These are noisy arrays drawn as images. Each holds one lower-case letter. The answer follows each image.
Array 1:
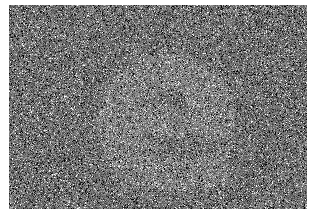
e
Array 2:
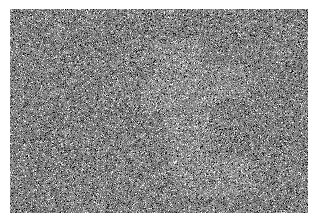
t
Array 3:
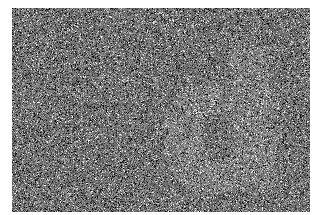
d
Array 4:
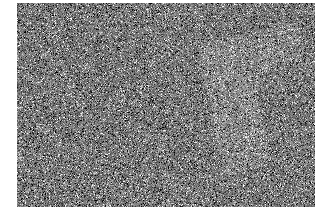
r
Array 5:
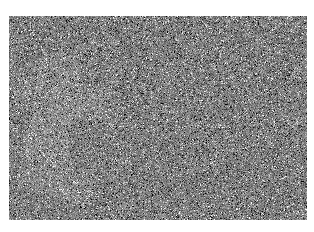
t
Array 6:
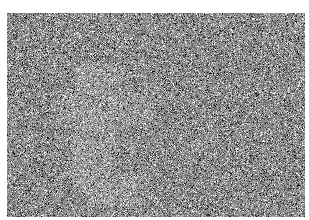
t
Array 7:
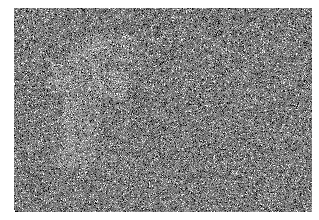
f
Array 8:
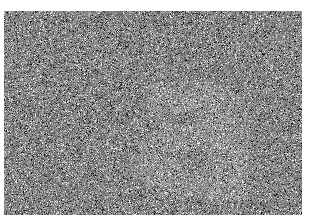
a
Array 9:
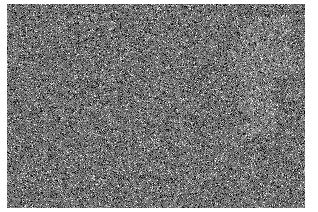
f
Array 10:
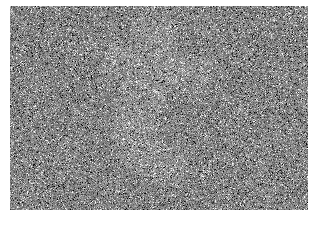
t
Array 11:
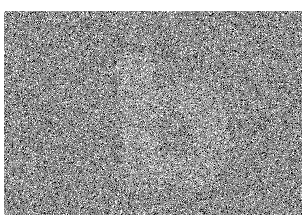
b
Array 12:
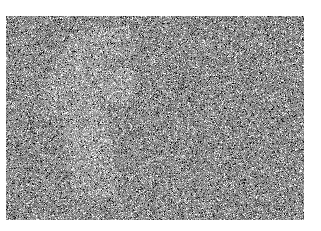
f
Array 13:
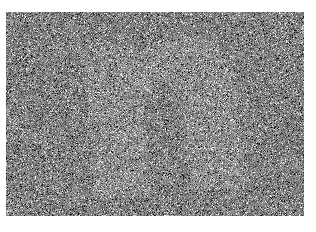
n
